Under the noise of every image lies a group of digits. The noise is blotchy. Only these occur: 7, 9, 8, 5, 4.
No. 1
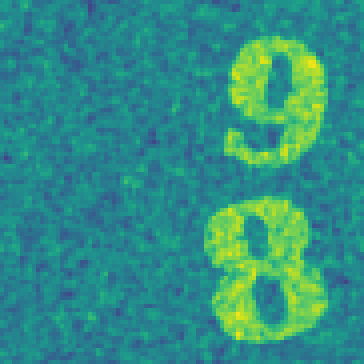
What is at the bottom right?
8
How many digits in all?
2
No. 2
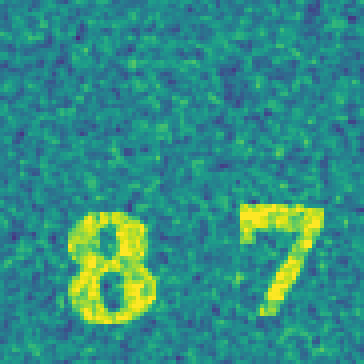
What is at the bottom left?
8
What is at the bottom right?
7
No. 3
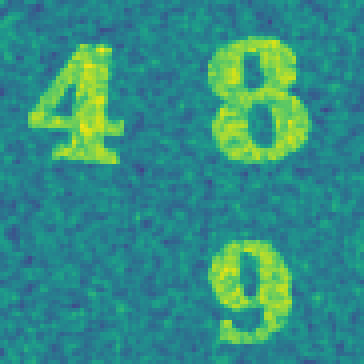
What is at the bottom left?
nothing
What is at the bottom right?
9
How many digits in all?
3
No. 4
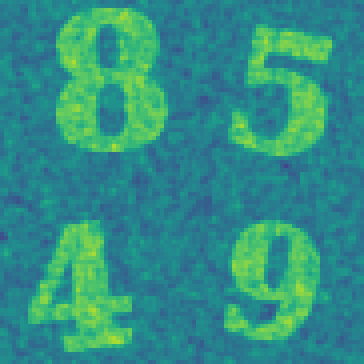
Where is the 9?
bottom right
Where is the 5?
top right
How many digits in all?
4
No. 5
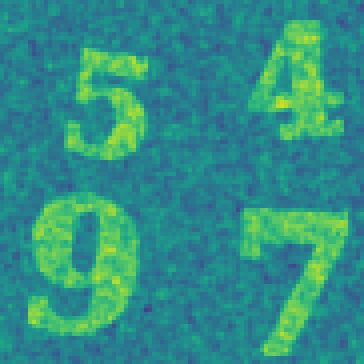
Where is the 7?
bottom right
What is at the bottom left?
9
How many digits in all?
4
